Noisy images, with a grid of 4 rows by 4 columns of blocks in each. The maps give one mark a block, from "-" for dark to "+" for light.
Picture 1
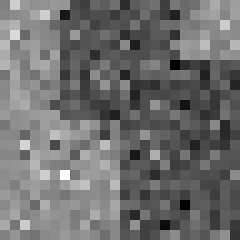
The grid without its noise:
+--+
+---
++--
++--
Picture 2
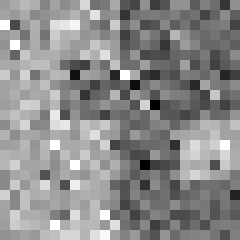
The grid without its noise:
++--
+---
++-+
++--
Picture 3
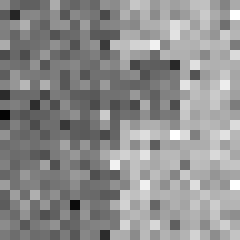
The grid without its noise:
--++
---+
--++
--++
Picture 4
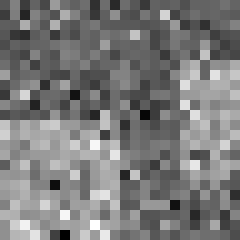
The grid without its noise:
----
---+
++-+
++--
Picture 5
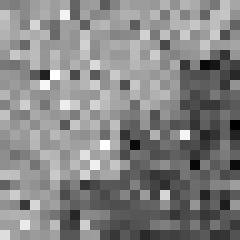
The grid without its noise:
++++
+++-
++--
+---
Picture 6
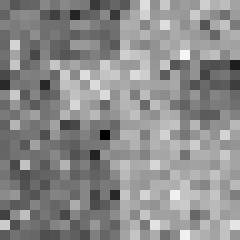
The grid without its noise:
--++
-++-
--++
--++
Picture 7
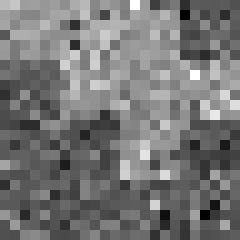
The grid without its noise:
+++-
-+++
--+-
----
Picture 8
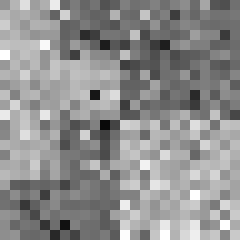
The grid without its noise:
+---
++--
+-++
--++
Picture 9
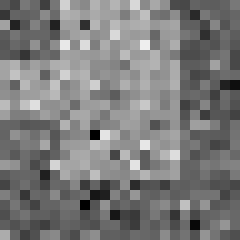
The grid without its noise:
-++-
+++-
-++-
----
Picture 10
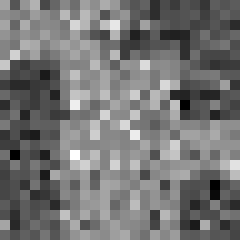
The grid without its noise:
++--
-++-
-+++
-++-
